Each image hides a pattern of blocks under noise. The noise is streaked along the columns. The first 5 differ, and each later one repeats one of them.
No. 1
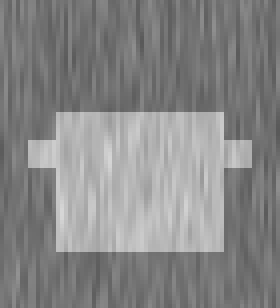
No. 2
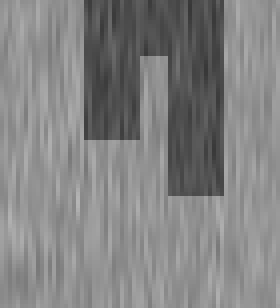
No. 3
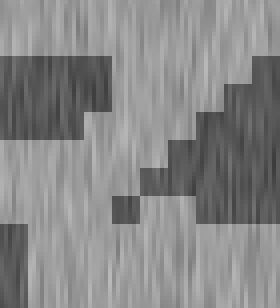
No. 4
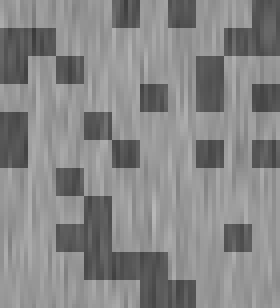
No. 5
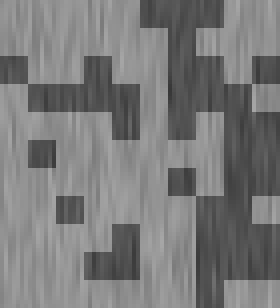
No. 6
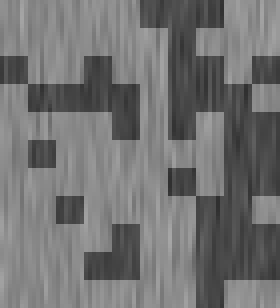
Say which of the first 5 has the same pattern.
5
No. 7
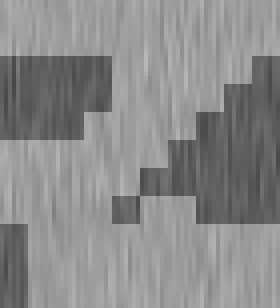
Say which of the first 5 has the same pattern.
3
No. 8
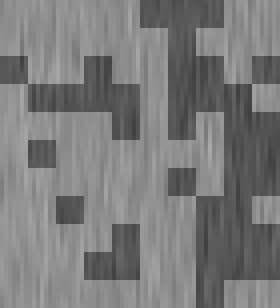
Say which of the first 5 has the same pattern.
5
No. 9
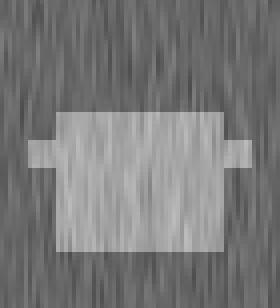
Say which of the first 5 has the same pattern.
1
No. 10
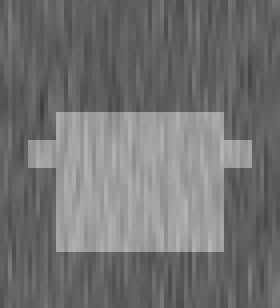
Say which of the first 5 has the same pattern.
1
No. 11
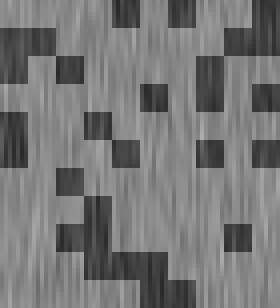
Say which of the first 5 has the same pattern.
4
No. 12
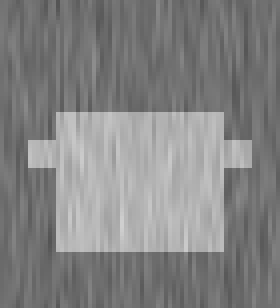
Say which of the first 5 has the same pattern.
1
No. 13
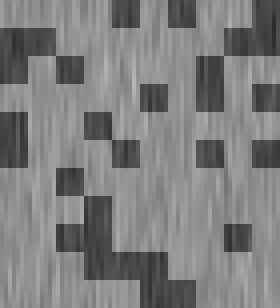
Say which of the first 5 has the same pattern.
4
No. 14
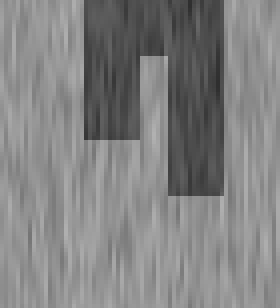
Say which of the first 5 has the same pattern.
2
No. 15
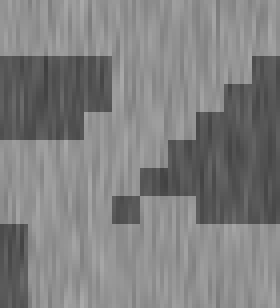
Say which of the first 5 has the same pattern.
3
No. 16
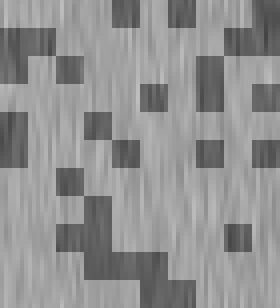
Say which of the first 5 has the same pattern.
4
